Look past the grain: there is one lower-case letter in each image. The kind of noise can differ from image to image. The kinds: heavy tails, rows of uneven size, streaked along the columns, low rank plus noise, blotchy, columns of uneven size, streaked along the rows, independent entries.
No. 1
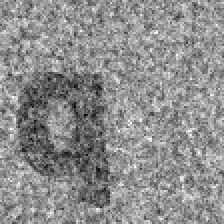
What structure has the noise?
blotchy
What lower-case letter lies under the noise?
q
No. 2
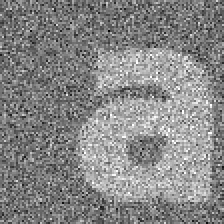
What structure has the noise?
independent entries
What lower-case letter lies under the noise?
a
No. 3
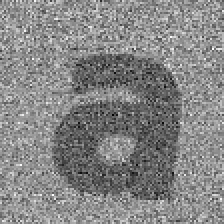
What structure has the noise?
rows of uneven size
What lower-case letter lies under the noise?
a
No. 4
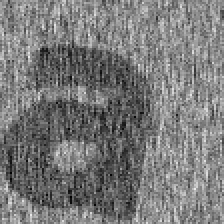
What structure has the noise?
streaked along the columns
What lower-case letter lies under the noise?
a
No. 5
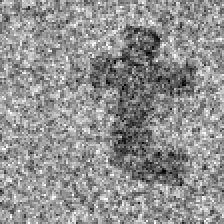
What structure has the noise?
blotchy
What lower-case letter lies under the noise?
t
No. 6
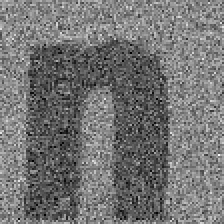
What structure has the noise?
low rank plus noise
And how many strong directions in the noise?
two
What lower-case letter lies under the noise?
n
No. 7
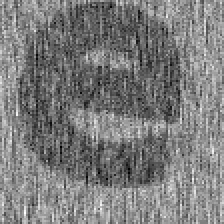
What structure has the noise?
streaked along the columns
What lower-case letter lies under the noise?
e
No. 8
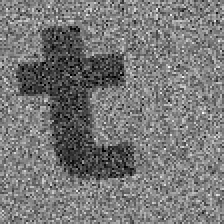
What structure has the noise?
low rank plus noise
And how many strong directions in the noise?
one
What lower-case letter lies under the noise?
t
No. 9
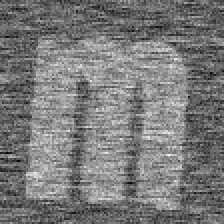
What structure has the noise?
streaked along the rows
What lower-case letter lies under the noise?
m
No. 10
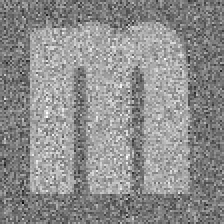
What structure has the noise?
columns of uneven size
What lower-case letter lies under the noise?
m
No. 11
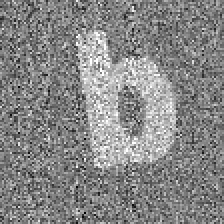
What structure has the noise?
columns of uneven size
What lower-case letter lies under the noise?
b
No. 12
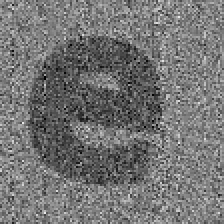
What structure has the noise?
columns of uneven size
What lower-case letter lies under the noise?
e
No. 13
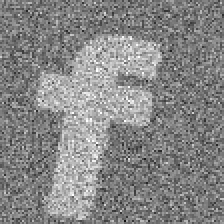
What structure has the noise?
low rank plus noise
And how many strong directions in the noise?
five to eight
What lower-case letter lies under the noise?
f
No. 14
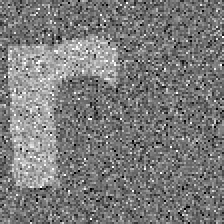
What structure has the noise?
heavy tails
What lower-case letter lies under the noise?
r
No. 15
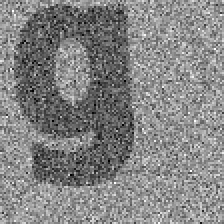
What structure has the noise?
independent entries
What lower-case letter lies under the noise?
g
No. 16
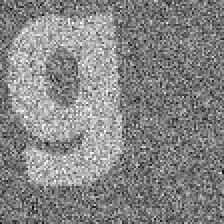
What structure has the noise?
independent entries
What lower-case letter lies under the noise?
g
